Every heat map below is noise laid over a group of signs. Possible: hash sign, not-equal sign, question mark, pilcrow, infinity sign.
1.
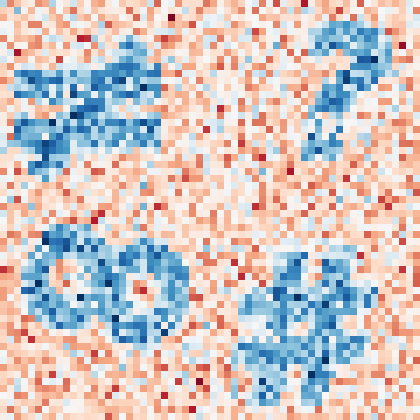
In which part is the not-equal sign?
top left
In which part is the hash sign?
bottom right
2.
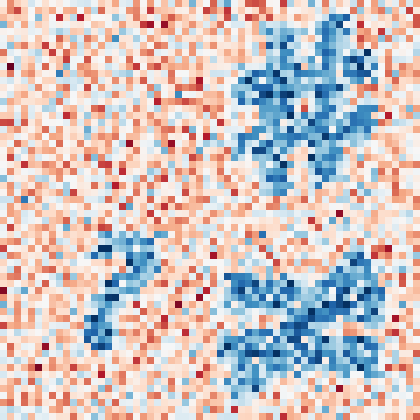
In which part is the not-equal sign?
bottom right
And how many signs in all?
3
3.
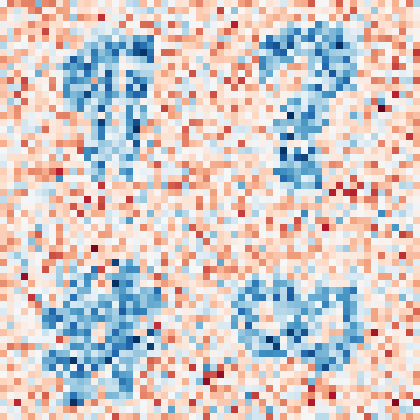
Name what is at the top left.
pilcrow
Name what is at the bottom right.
infinity sign
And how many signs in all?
4
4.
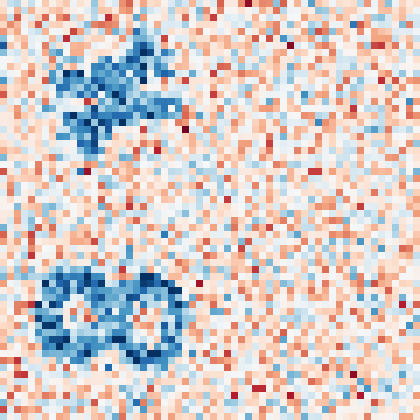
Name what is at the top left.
not-equal sign
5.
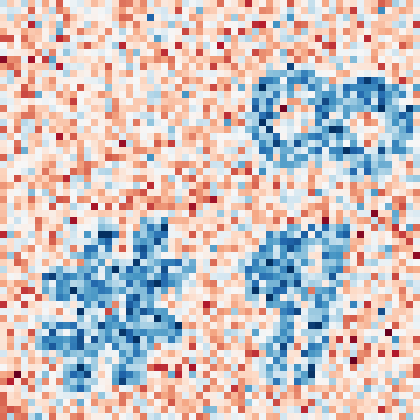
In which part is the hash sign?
bottom left
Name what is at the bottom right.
pilcrow
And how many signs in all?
3
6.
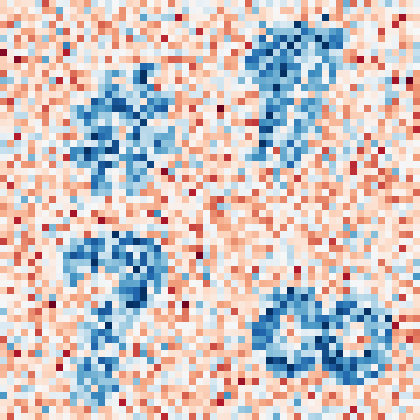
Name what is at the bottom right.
infinity sign
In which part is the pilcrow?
top right
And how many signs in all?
4
